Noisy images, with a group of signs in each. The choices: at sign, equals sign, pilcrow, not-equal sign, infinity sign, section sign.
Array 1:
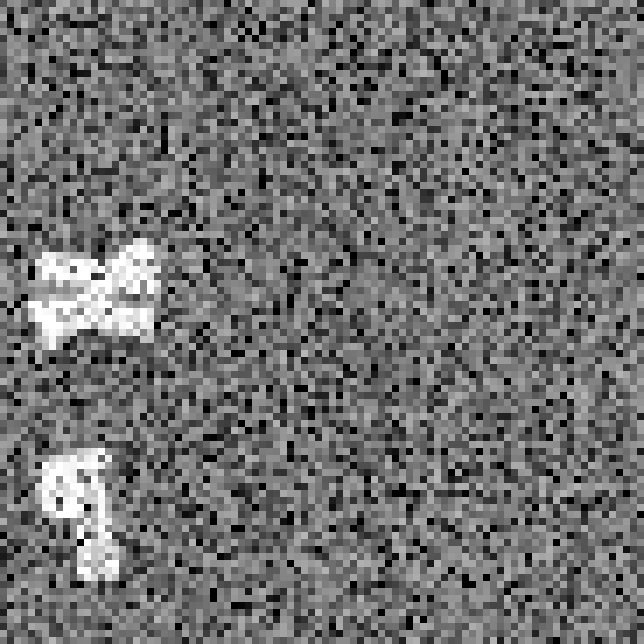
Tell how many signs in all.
2
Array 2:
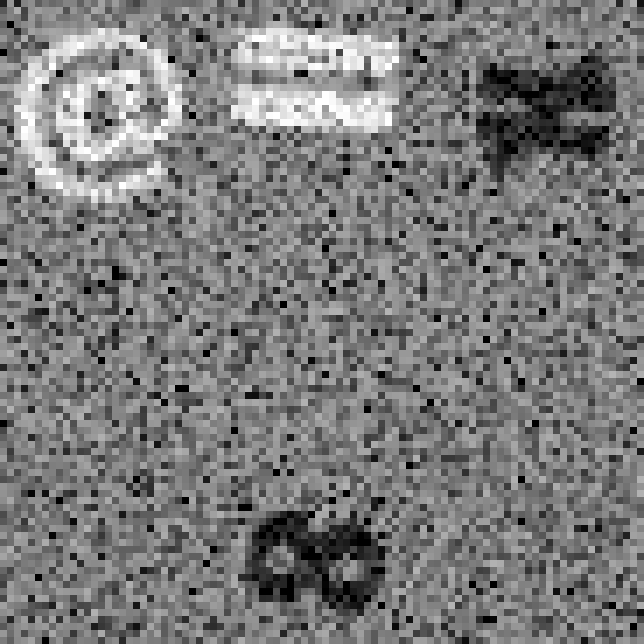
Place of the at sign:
top left
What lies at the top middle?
equals sign
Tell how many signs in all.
4
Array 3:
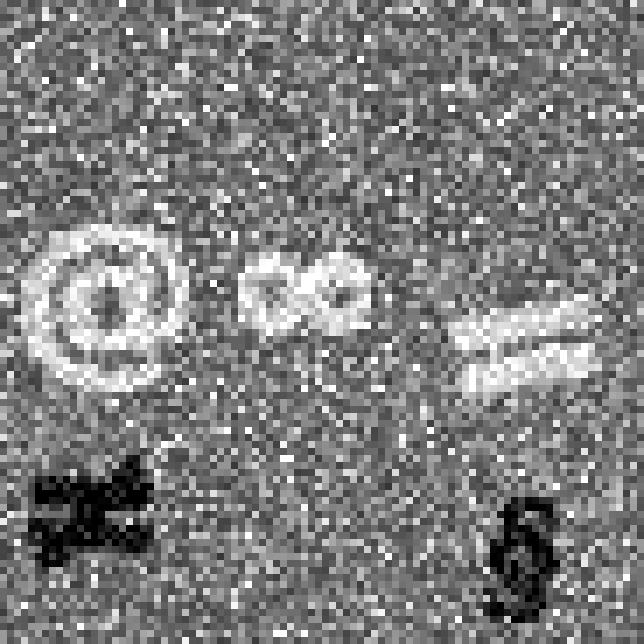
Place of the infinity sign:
centre
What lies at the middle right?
equals sign
